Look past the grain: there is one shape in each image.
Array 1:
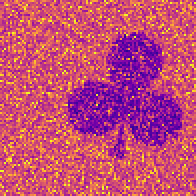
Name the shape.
club
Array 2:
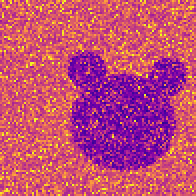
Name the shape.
bear's head
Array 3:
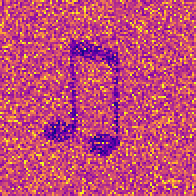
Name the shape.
pair of musical notes
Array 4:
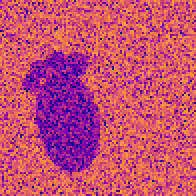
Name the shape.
footprint
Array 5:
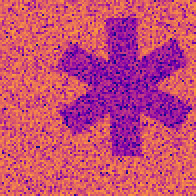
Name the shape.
asterisk
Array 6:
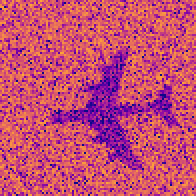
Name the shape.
airplane
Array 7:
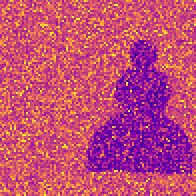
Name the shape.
chess pawn
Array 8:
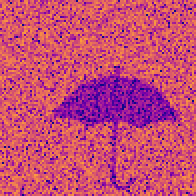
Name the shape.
umbrella
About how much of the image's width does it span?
two thirds
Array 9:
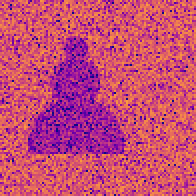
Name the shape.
chess pawn
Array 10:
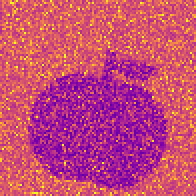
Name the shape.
apple
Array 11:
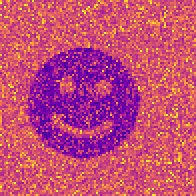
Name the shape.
smiling face
